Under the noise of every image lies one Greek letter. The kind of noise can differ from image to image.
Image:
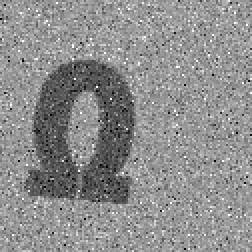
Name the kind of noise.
heavy tails
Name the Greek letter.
omega
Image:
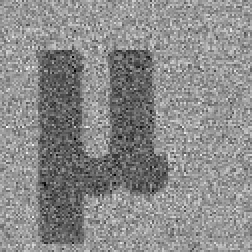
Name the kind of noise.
low rank plus noise
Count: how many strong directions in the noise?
five to eight
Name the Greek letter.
mu
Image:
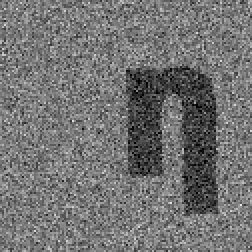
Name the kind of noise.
independent entries
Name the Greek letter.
eta
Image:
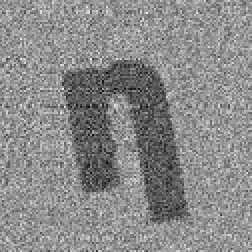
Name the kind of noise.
low rank plus noise
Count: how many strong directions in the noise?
one
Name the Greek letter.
eta
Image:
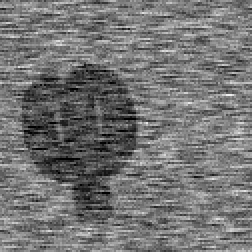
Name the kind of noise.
streaked along the rows
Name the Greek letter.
phi
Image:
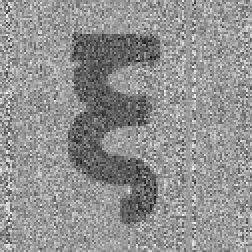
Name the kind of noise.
columns of uneven size
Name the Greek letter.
xi
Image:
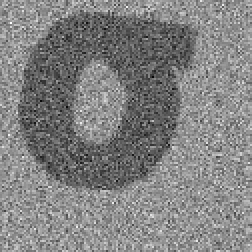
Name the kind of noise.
low rank plus noise
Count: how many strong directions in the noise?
three or four
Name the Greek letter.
sigma
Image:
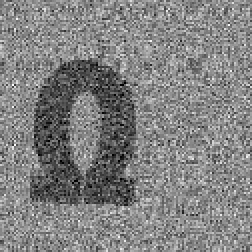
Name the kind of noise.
low rank plus noise
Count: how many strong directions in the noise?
two
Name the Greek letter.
omega
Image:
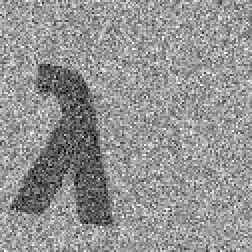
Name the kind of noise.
independent entries
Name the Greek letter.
lambda
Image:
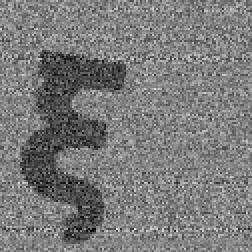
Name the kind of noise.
rows of uneven size
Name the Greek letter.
xi
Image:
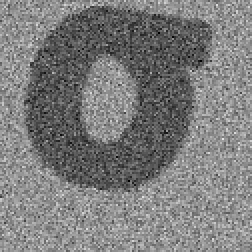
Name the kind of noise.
independent entries
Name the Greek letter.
sigma
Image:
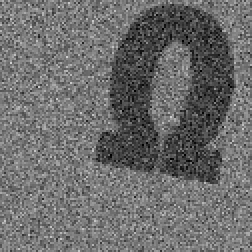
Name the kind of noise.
independent entries
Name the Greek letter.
omega
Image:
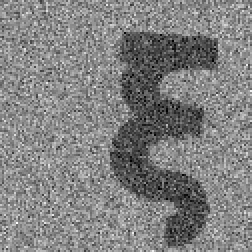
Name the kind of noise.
independent entries
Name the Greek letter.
xi
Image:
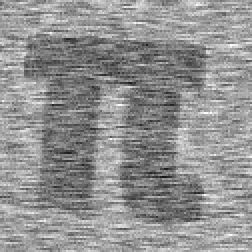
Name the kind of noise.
streaked along the rows
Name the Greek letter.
pi
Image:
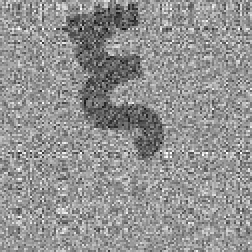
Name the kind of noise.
low rank plus noise
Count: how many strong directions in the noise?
one
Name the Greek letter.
xi
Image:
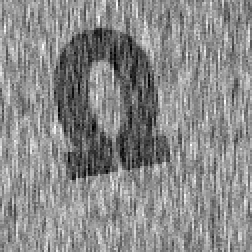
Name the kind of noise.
streaked along the columns
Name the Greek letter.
omega
